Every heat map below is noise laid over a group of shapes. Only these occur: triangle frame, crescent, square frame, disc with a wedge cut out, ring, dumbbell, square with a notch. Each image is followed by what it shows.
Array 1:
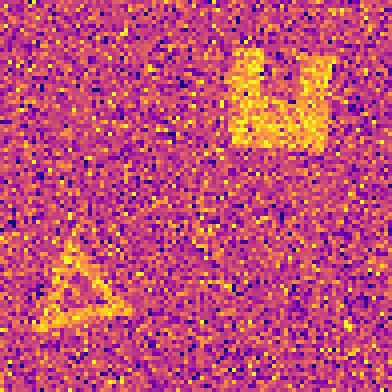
top right: square with a notch; bottom left: triangle frame
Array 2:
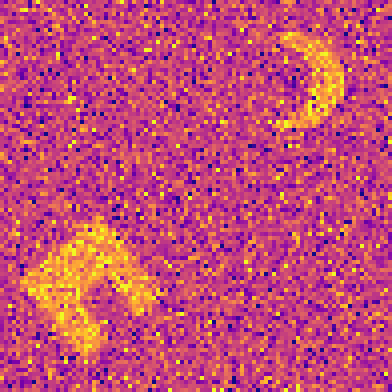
top right: crescent; bottom left: square with a notch
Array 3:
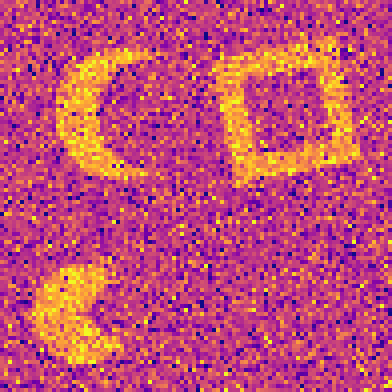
top left: crescent; top right: square frame; bottom left: disc with a wedge cut out
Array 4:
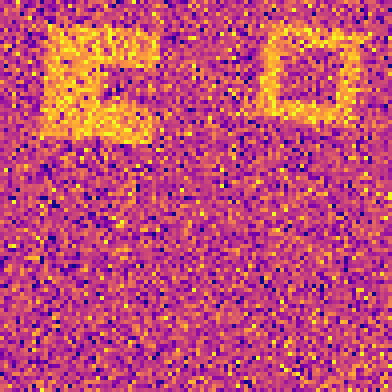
top left: square with a notch; top right: square frame
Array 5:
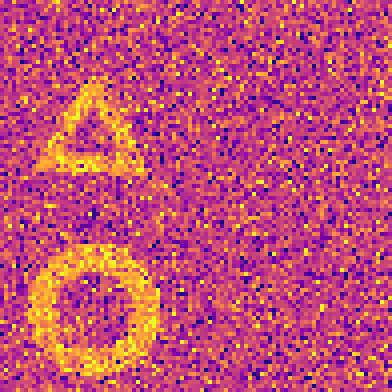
top left: triangle frame; bottom left: ring
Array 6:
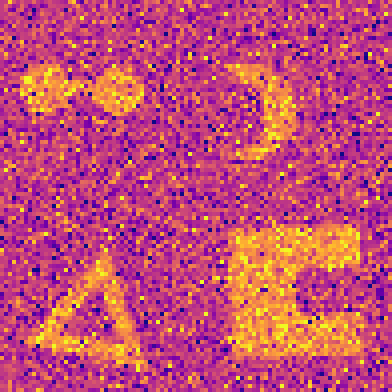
top left: dumbbell; top right: crescent; bottom left: triangle frame; bottom right: square with a notch
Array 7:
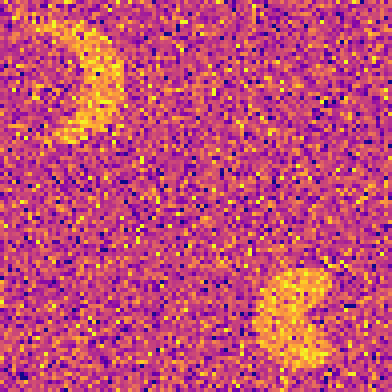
top left: crescent; bottom right: disc with a wedge cut out
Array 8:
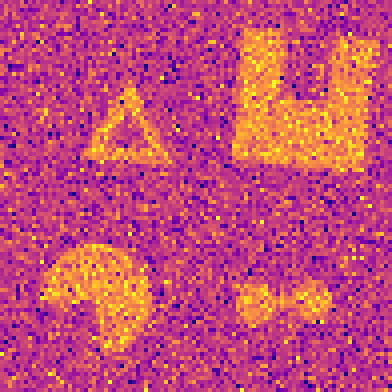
top left: triangle frame; top right: square with a notch; bottom left: disc with a wedge cut out; bottom right: dumbbell
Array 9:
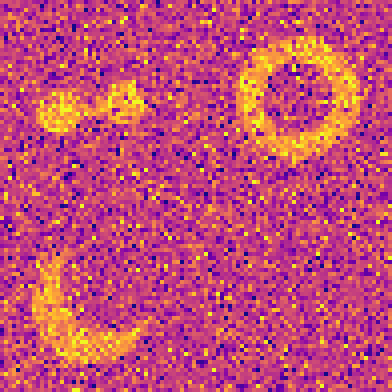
top left: dumbbell; top right: ring; bottom left: crescent
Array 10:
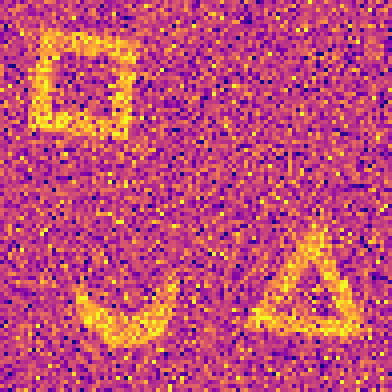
top left: square frame; bottom left: crescent; bottom right: triangle frame
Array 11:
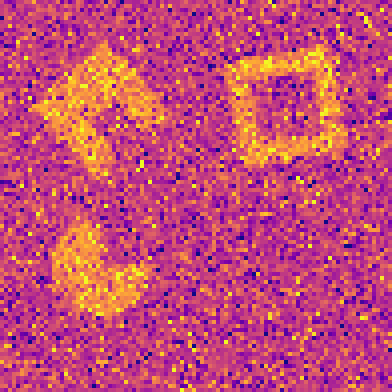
top left: square with a notch; top right: square frame; bottom left: disc with a wedge cut out
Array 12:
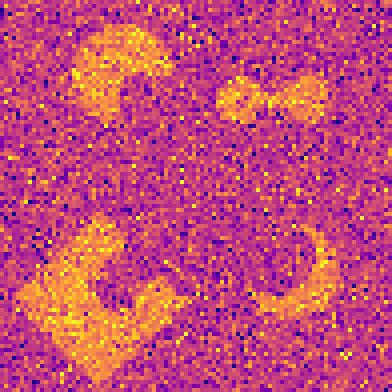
top left: disc with a wedge cut out; top right: dumbbell; bottom left: square with a notch; bottom right: crescent
